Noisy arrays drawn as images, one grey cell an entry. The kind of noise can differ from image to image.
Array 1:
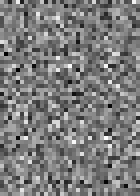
low rank plus noise
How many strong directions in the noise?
five to eight
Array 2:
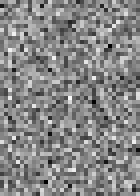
independent entries
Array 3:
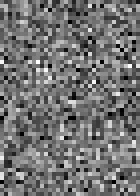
low rank plus noise
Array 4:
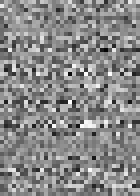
rows of uneven size
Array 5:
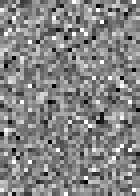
heavy tails
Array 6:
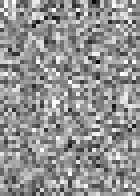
low rank plus noise
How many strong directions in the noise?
two
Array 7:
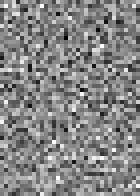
independent entries
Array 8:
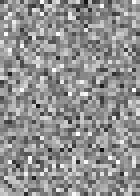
independent entries
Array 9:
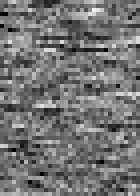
streaked along the rows
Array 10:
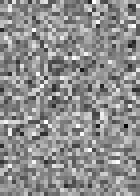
low rank plus noise
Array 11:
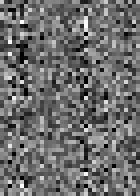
columns of uneven size
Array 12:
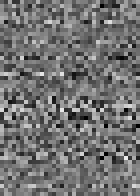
rows of uneven size
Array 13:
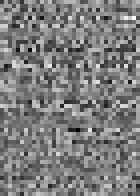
rows of uneven size
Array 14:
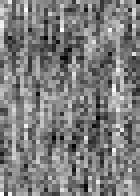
streaked along the columns
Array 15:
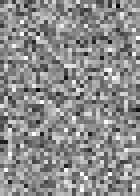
independent entries
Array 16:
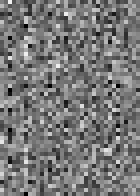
columns of uneven size
